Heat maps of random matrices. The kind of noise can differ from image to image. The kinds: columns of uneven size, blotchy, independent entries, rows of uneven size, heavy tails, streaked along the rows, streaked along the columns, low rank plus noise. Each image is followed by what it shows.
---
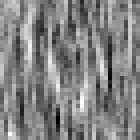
streaked along the columns
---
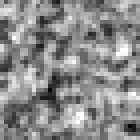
blotchy
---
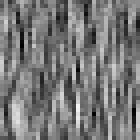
streaked along the columns
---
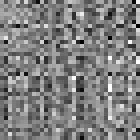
low rank plus noise
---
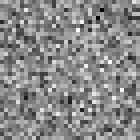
independent entries
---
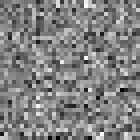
low rank plus noise
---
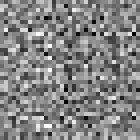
low rank plus noise
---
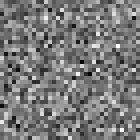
independent entries
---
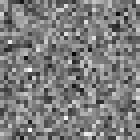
independent entries
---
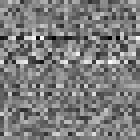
rows of uneven size
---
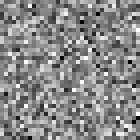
independent entries
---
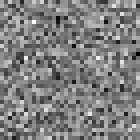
low rank plus noise
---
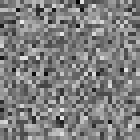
low rank plus noise
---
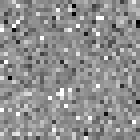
heavy tails
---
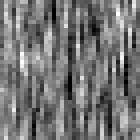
streaked along the columns
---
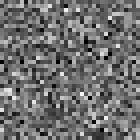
independent entries
